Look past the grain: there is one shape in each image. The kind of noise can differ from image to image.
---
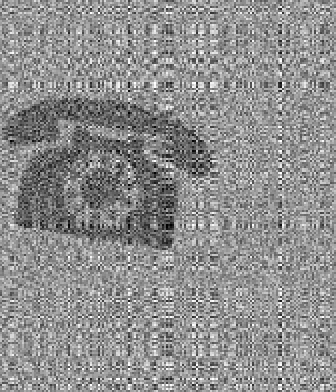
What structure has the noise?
low rank plus noise
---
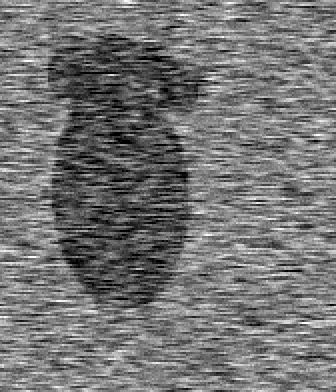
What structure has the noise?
streaked along the rows
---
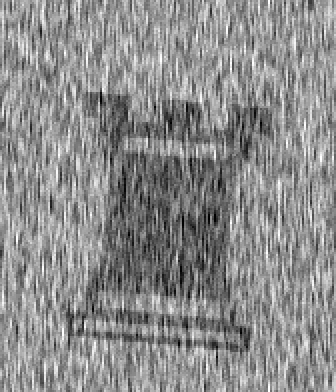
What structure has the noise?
streaked along the columns
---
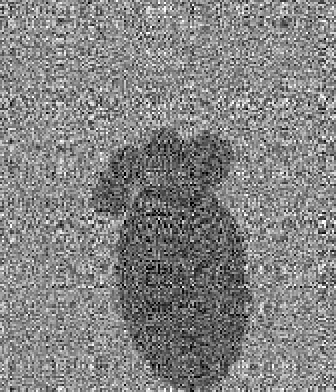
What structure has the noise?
low rank plus noise
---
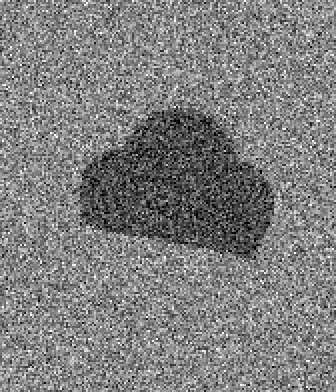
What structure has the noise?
independent entries
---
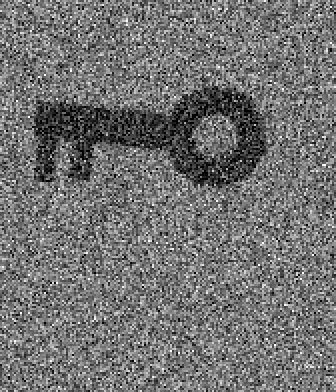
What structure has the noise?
independent entries
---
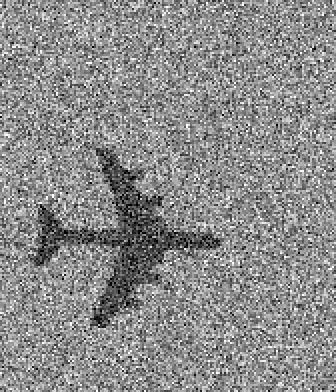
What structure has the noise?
independent entries
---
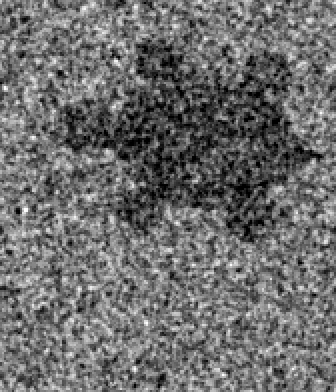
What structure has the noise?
blotchy
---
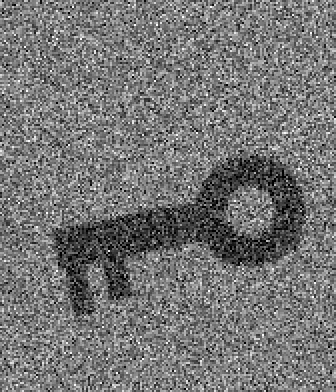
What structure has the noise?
independent entries
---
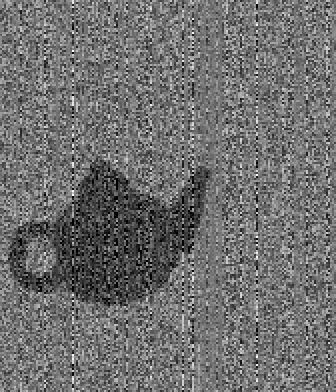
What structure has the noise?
columns of uneven size
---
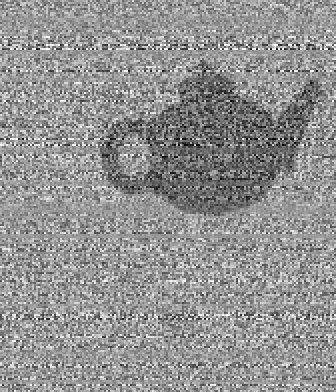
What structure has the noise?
rows of uneven size
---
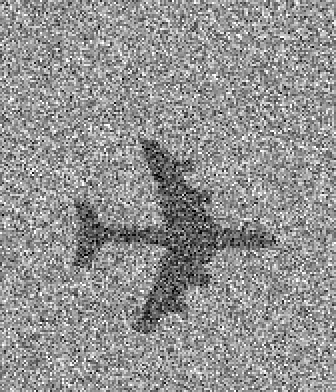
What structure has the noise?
independent entries
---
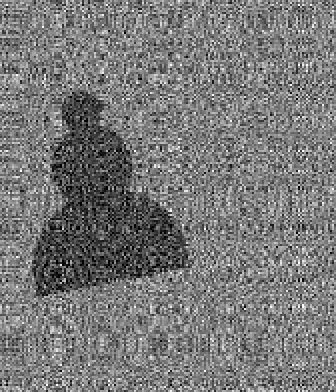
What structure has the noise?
low rank plus noise
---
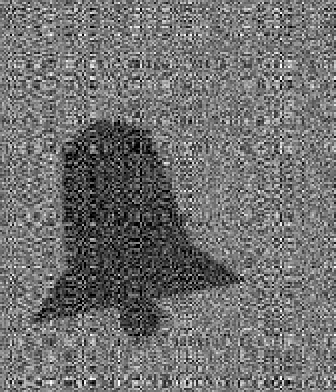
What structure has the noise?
low rank plus noise
